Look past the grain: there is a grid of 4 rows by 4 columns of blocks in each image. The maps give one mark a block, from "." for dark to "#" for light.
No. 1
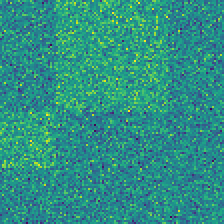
. # # .
. # # .
# . . .
. . . .
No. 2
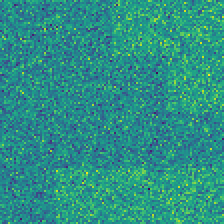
. . # #
. . . #
. . . .
. # # #
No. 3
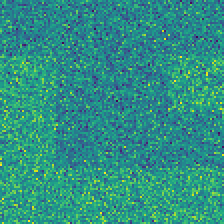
. . . .
# . . #
# . . .
# # # #
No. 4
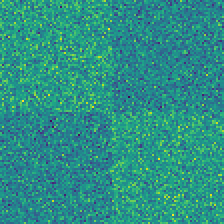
# # . .
# # . .
. . # #
. . # #
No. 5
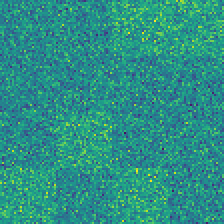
. . # #
. . . .
. # . .
# . # .
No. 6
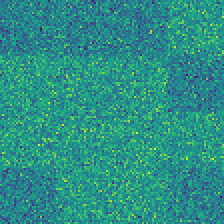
. . . #
# # # .
# # # #
. # # .
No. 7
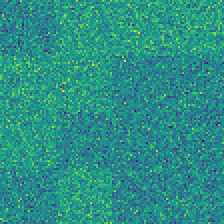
. # # #
# # . .
# . . .
. # . .
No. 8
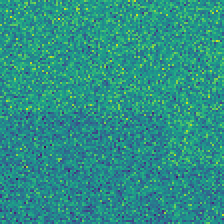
# # # #
# # # #
. . . #
. . . .
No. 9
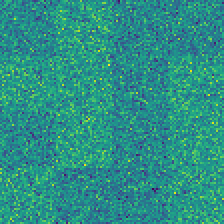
. # . .
# # . #
. # . #
# . . #
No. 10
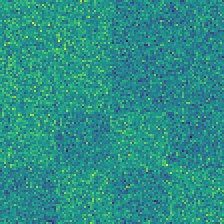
# # . .
# # . .
# . # .
. # . #
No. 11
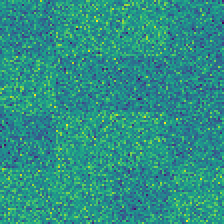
. # # .
# . . .
. # # .
# # . #
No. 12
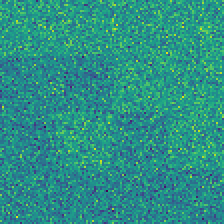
# # # #
. . # #
. # . #
. . . .
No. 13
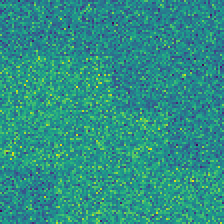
. . . .
# # . .
# # # .
. # # #
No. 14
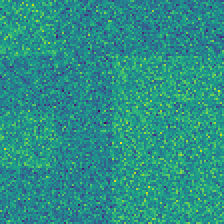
# . . .
. . # #
# . # #
. . # #
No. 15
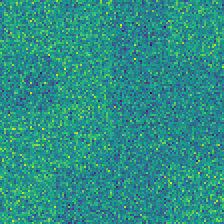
# # . #
. # . .
# # . .
# . . #
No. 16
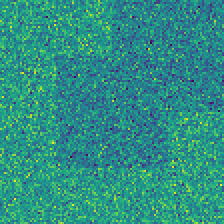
# # . .
# . . .
# . . #
# # # #
